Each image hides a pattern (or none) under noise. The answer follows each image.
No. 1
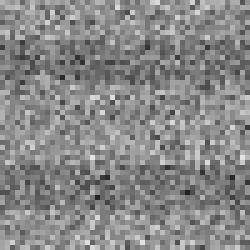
horizontal stripes
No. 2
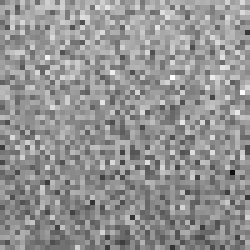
a smooth slope
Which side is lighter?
top
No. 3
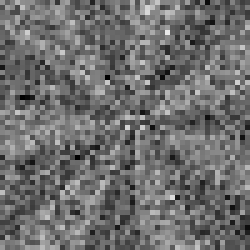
spokes from one point
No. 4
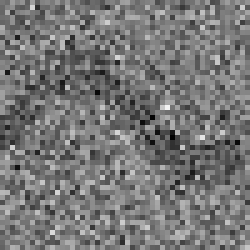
a wavy band
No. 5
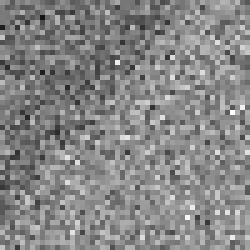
a sharp edge
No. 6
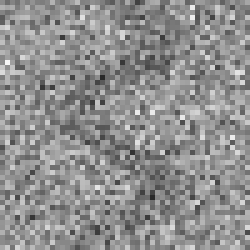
a wavy band
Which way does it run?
top to bottom
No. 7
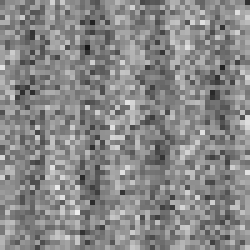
vertical stripes
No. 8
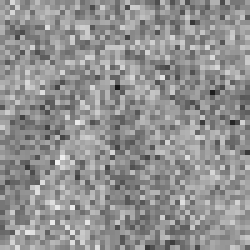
spokes from one point
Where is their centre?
top middle
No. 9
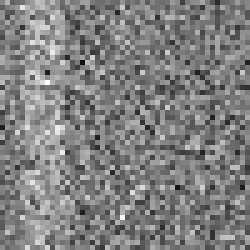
one vertical stripe
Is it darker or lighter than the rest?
lighter
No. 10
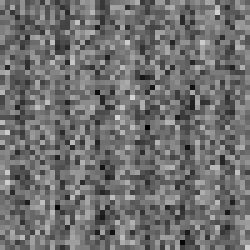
vertical stripes
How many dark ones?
6
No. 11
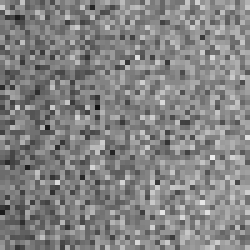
a smooth slope
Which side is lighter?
right
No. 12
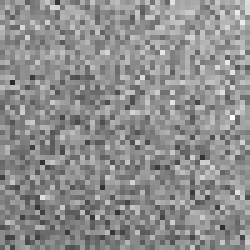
a smooth slope
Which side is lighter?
top right
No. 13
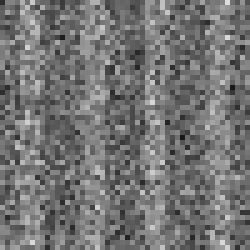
vertical stripes
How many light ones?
4
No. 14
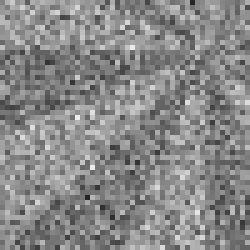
spokes from one point
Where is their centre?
top right
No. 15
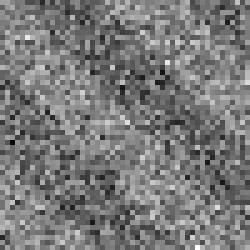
diagonal stripes
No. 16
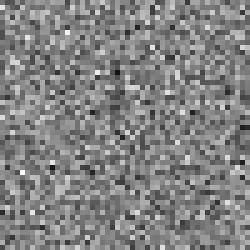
only noise
